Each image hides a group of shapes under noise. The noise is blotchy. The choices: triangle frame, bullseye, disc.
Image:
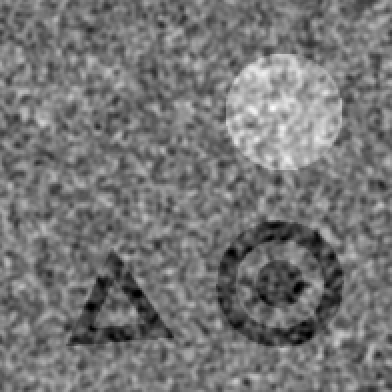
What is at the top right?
disc
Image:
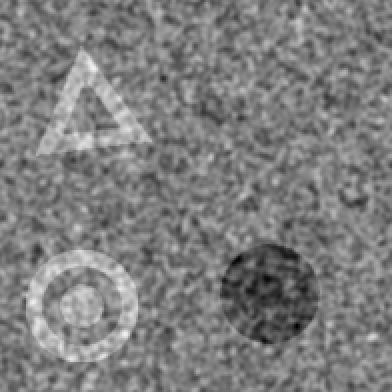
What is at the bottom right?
disc
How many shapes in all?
3
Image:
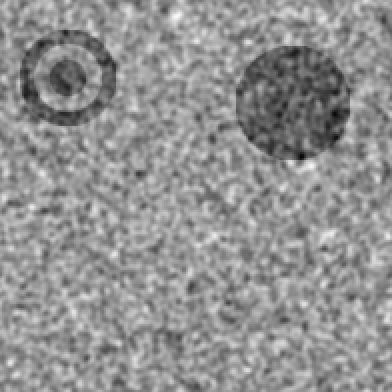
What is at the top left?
bullseye
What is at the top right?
disc
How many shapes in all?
2
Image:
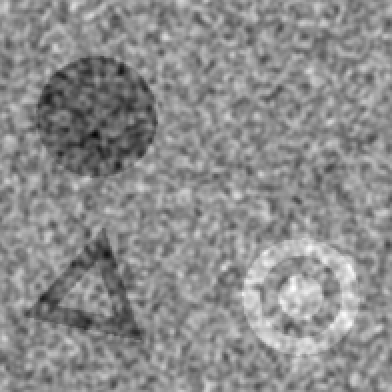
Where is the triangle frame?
bottom left
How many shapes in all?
3
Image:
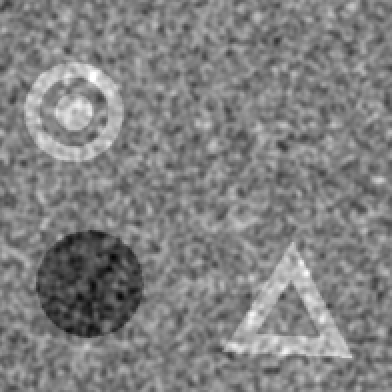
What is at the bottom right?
triangle frame
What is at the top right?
nothing
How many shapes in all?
3
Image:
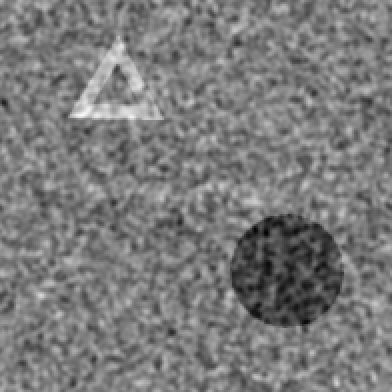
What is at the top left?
triangle frame
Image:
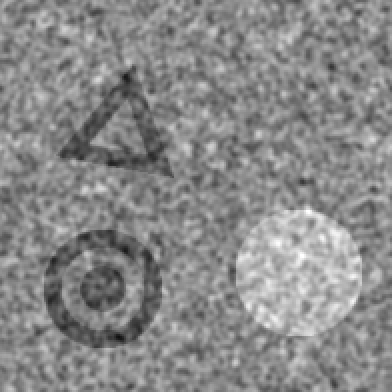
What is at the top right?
nothing
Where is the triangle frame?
top left
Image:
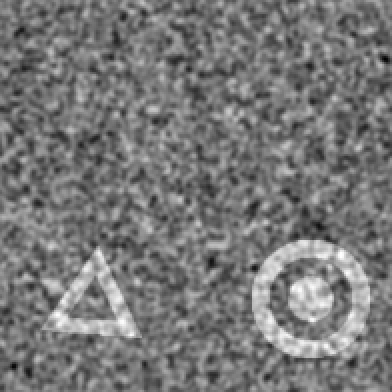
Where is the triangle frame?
bottom left
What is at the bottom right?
bullseye
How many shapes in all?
2
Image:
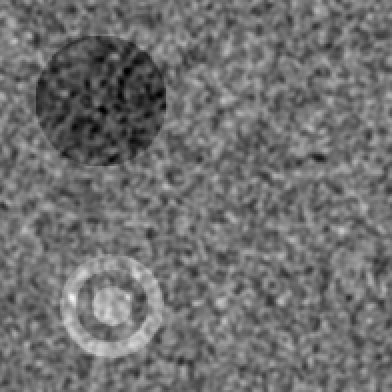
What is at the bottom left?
bullseye
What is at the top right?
nothing
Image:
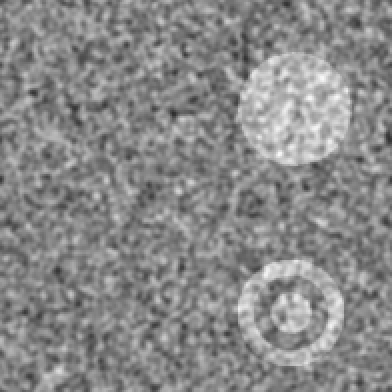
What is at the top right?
disc
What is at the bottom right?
bullseye
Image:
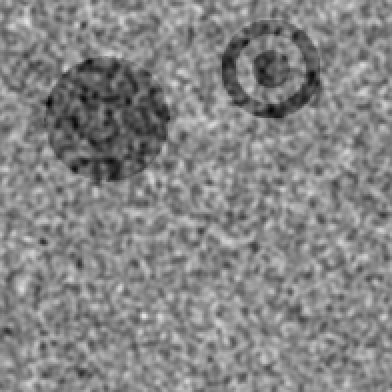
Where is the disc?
top left
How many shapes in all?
2
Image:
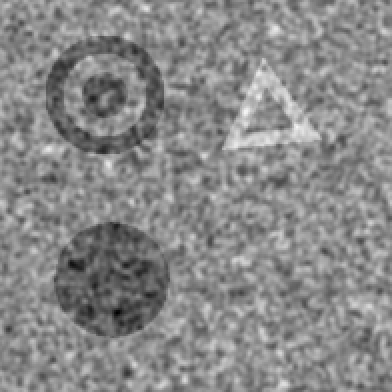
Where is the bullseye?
top left
